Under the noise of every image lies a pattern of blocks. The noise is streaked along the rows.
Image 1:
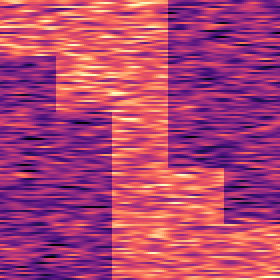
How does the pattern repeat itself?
the same after a half turn
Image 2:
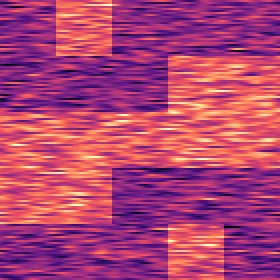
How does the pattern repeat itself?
the same after a half turn
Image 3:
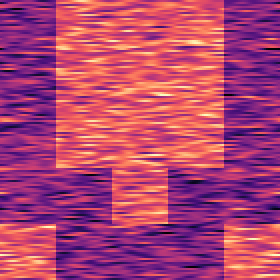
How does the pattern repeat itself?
left and right mirror each other
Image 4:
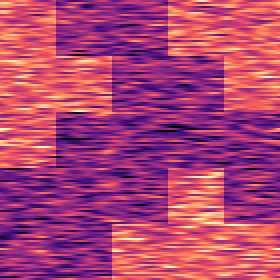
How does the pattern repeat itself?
mirrored about the diagonal from the bottom left
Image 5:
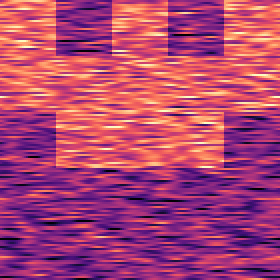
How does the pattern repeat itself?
left and right mirror each other
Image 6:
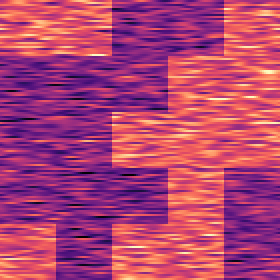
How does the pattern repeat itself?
no symmetry
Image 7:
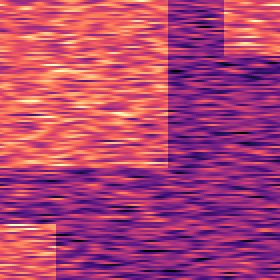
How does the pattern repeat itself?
mirrored about the diagonal from the top left
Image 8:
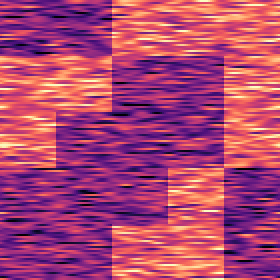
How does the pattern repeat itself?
mirrored about the diagonal from the bottom left
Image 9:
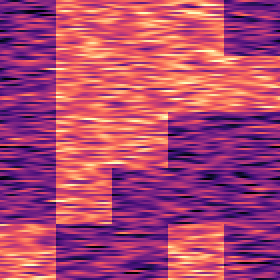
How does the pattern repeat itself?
no symmetry
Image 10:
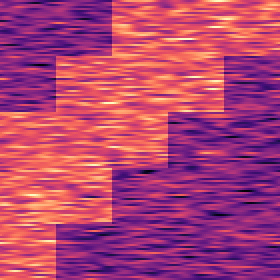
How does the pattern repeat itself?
mirrored about the diagonal from the top left
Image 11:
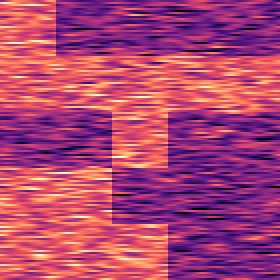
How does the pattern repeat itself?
no symmetry
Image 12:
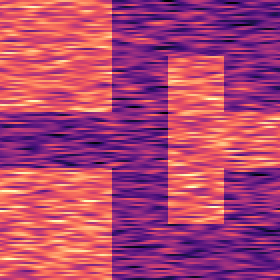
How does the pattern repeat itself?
top and bottom mirror each other
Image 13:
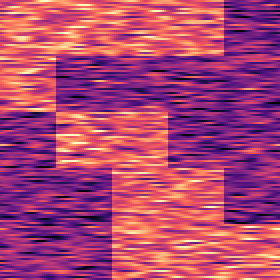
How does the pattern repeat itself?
no symmetry
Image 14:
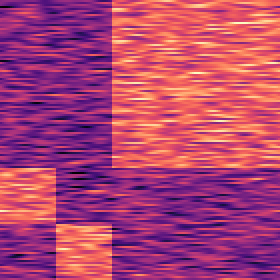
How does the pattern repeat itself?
mirrored about the diagonal from the bottom left
